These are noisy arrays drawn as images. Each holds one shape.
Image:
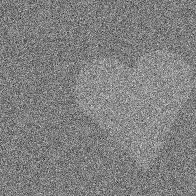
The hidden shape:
heart
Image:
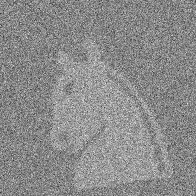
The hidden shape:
chess knight
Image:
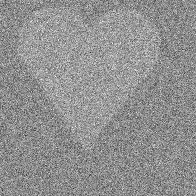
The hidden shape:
heart
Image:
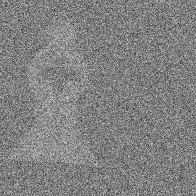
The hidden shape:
chess bishop
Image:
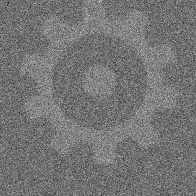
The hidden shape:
gear
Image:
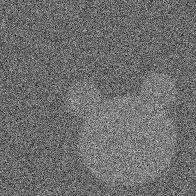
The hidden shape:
bear's head
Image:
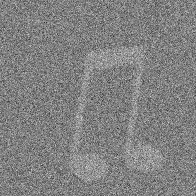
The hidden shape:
pair of musical notes
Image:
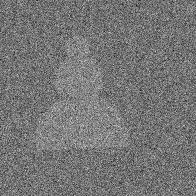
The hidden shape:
chess pawn
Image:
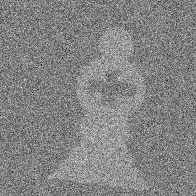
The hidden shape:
chess bishop
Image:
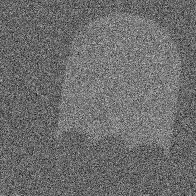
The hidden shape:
ghost
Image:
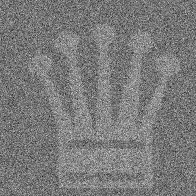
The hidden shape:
chess queen
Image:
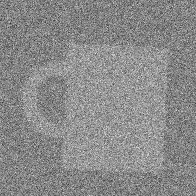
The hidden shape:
cup
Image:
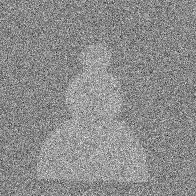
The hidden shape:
chess pawn
